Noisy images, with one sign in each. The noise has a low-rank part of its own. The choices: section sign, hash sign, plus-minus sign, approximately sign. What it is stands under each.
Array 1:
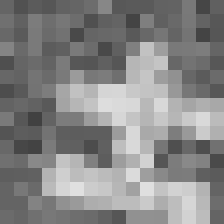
plus-minus sign
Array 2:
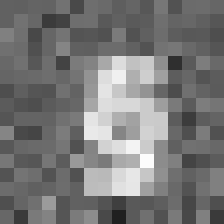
section sign
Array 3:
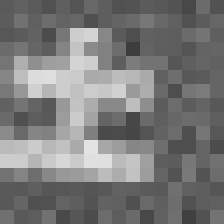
plus-minus sign
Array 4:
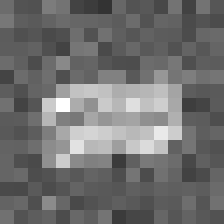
approximately sign
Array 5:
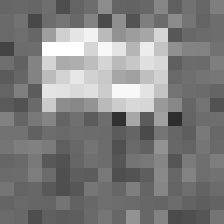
approximately sign
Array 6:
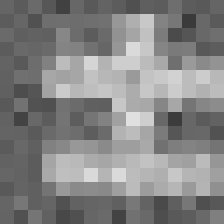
plus-minus sign
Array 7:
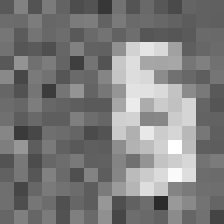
section sign
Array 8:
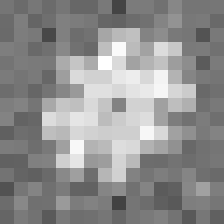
hash sign
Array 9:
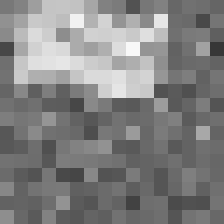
approximately sign
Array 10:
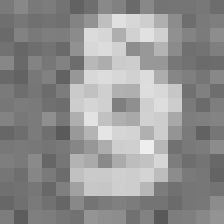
section sign
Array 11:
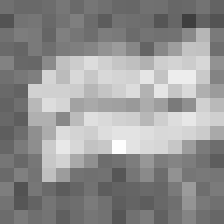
approximately sign
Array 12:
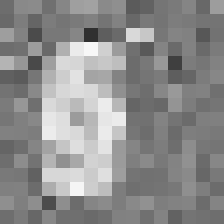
section sign
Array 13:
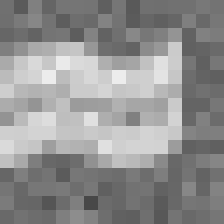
approximately sign
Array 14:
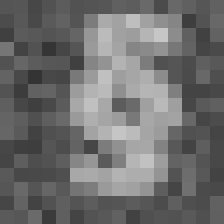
section sign
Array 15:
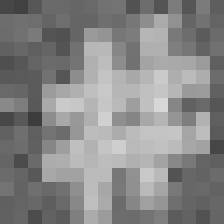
hash sign
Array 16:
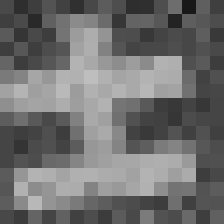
plus-minus sign
